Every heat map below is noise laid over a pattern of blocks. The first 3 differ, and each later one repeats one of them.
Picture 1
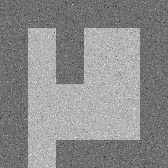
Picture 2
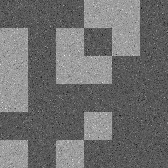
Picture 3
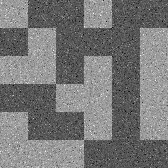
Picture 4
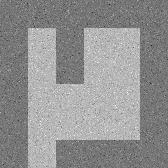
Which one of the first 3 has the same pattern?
1
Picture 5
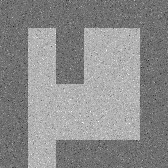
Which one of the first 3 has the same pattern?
1
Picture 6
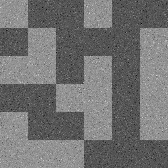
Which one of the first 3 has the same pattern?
3
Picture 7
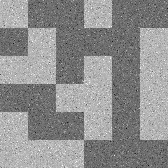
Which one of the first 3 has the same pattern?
3
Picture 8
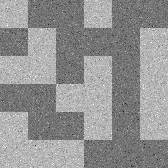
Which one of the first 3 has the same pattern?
3
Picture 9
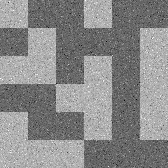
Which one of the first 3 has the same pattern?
3
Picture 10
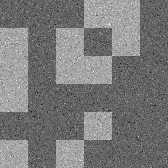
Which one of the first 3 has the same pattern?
2
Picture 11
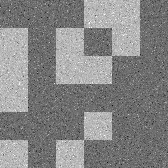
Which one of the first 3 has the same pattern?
2
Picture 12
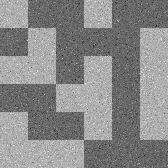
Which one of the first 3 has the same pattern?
3
